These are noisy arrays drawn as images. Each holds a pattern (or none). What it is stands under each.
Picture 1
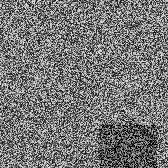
one block
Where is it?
bottom right
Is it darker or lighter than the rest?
darker
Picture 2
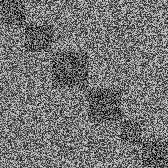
blocks along the diagonal
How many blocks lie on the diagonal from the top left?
6
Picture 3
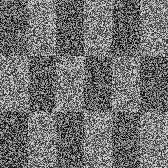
a checkerboard
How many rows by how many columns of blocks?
3 by 6
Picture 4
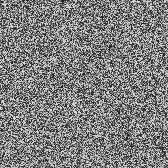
only noise
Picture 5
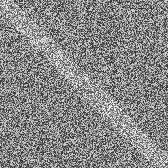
a diagonal band
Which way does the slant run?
top left to bottom right
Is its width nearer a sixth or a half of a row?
a sixth
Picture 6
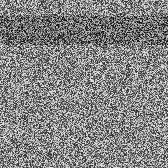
one band of rows
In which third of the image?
top
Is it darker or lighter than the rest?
darker
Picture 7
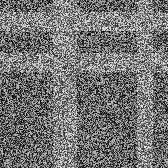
bands of rows crossing bands of columns
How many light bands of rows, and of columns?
2 and 2
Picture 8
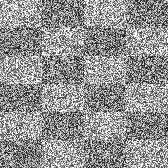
a checkerboard
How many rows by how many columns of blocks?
6 by 4
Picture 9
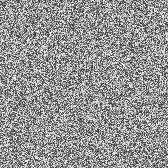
only noise
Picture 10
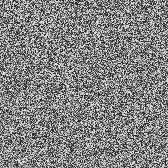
only noise
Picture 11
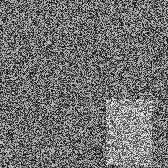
one block
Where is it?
bottom right
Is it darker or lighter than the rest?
lighter
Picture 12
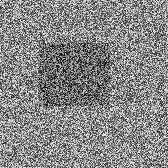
one block
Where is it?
centre
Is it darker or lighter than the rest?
darker
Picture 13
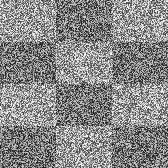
a checkerboard
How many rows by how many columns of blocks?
4 by 3
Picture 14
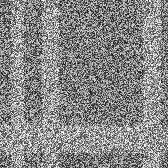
bands of rows crossing bands of columns
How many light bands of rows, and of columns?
1 and 3
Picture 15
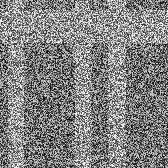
bands of rows crossing bands of columns
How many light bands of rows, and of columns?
1 and 3
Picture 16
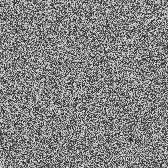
only noise
